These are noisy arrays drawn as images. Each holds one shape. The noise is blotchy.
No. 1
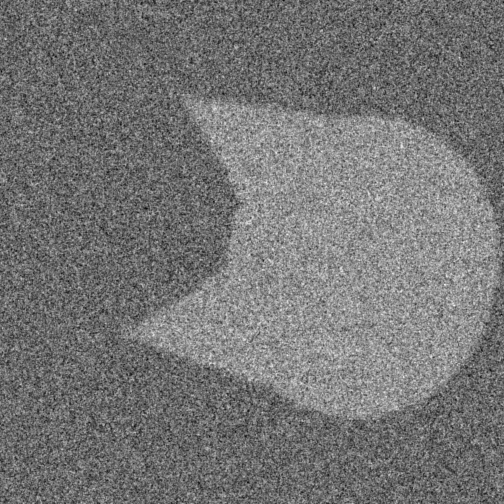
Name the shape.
cat's head
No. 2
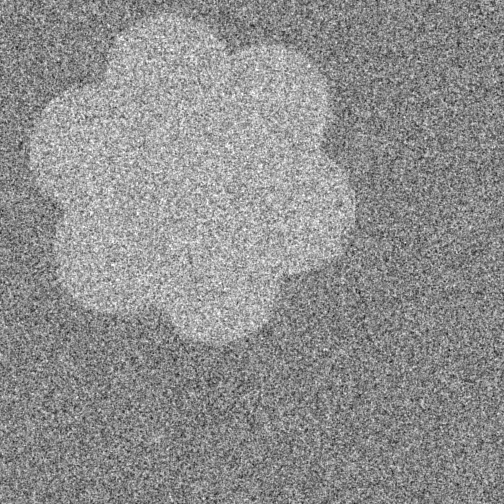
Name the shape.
flower
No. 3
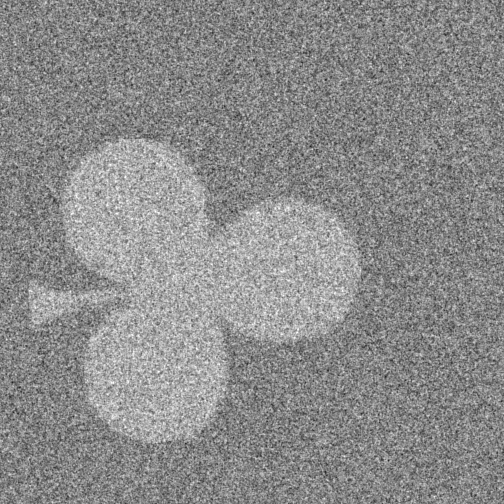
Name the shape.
club
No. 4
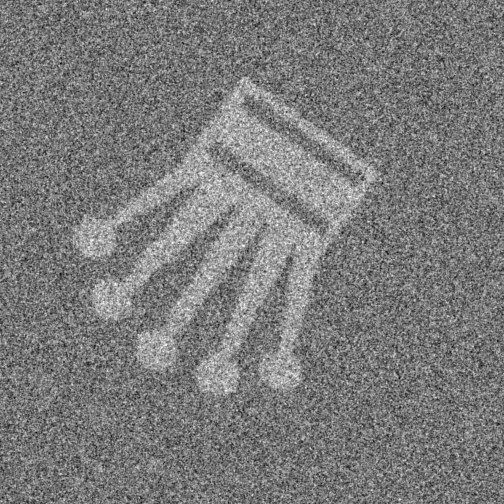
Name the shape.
chess queen
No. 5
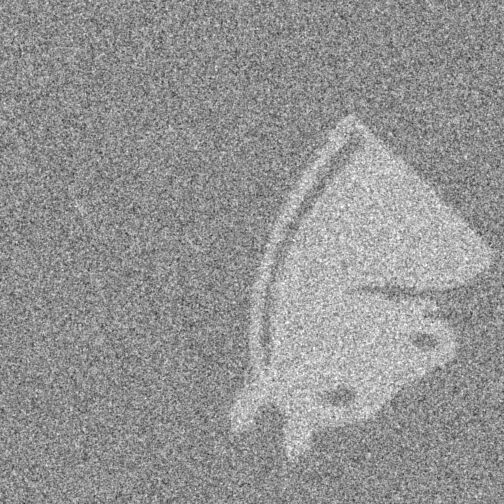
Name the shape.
chess knight
